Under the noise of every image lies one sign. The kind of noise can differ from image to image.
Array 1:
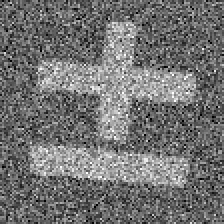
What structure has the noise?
independent entries
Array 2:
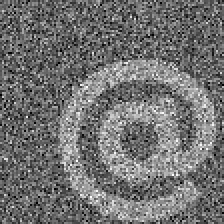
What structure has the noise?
independent entries
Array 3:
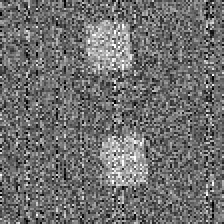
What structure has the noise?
columns of uneven size
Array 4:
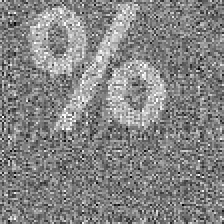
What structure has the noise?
low rank plus noise
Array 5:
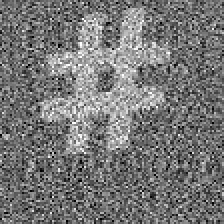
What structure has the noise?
low rank plus noise
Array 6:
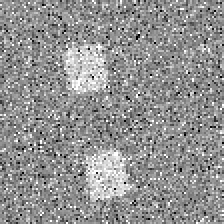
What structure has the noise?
heavy tails
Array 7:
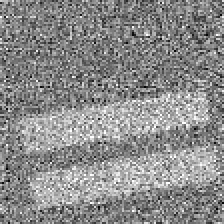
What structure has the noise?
low rank plus noise
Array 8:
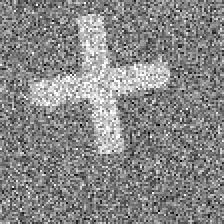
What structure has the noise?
independent entries
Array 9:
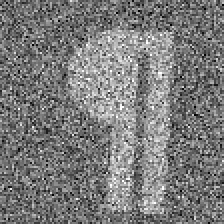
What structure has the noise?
independent entries
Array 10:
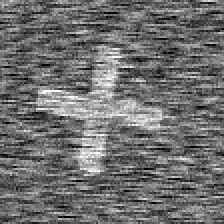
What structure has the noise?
streaked along the rows
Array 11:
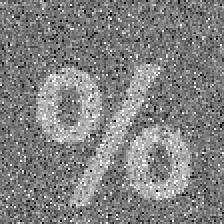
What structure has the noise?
heavy tails
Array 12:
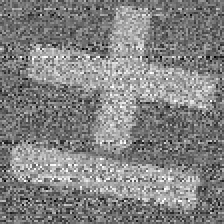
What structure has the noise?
rows of uneven size
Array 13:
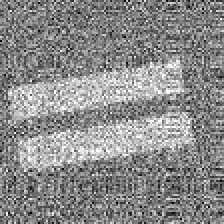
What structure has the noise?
low rank plus noise
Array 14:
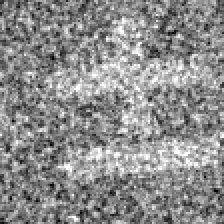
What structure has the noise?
blotchy
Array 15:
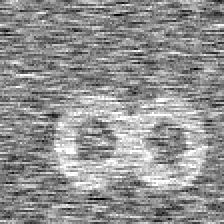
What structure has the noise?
streaked along the rows
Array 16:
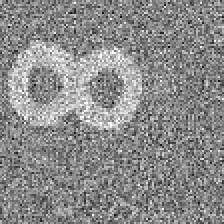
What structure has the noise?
low rank plus noise
